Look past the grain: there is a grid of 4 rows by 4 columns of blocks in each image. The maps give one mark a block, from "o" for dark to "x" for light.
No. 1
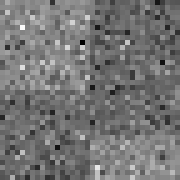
x x o o
x x o o
o o o o
o o x x
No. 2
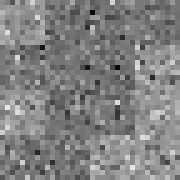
x o o o
o o o x
x o o x
o o x x
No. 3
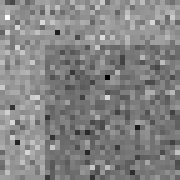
x x x x
x o o o
x o o o
x o o o
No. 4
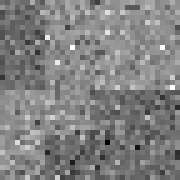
o x x x
o x x x
x x o o
x o o o
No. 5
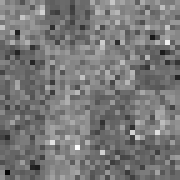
x o x x
o x x o
o x o x
o x o o
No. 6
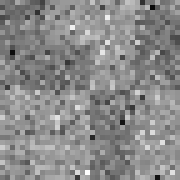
o x x o
o o x o
x x o x
x x o x
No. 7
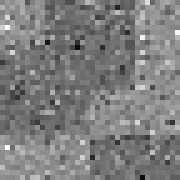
x o o x
o o o x
o o x x
x x o o
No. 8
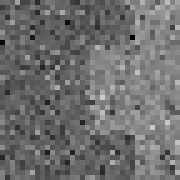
o o o x
o o x x
o o x x
o o o x
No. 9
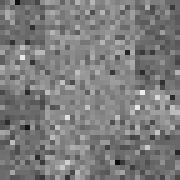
o x x o
x x x o
o x x x
o x o o
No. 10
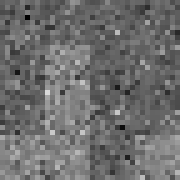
o o o o
o x o o
o x o o
x x o x
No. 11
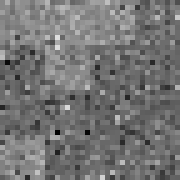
x x x o
o x o o
o o o o
x o o o
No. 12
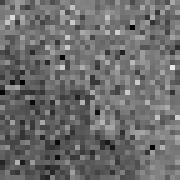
x x x x
o x x x
o o x x
o o o x
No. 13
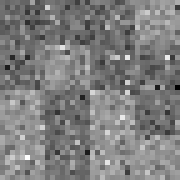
o o o x
o x o o
x o x o
x o x x
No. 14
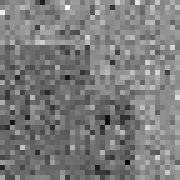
x x x x
o o x x
o o o x
o o o x
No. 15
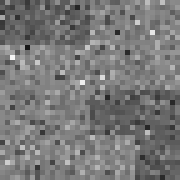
o o x x
x x x x
x x o o
x x x o
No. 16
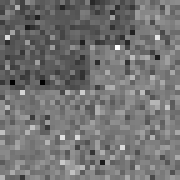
o o o x
o o x x
x x x x
x x x x
